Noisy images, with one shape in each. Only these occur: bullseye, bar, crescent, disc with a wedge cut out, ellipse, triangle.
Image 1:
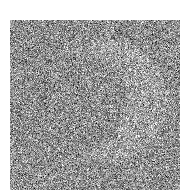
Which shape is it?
crescent
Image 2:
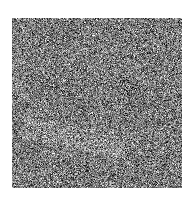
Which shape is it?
bar
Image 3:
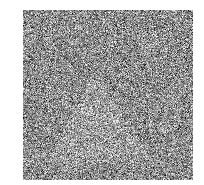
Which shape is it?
triangle
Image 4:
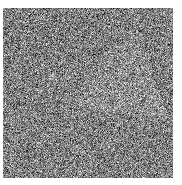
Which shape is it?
triangle
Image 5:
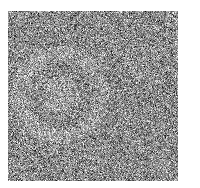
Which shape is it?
bullseye
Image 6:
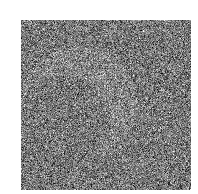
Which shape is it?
crescent
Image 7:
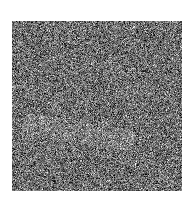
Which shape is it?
bar
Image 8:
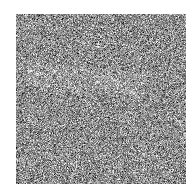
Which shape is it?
bar
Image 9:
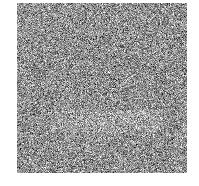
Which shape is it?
bar
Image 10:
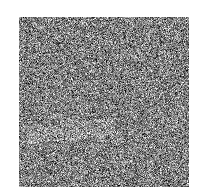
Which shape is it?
bar
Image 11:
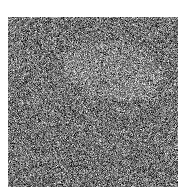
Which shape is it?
ellipse
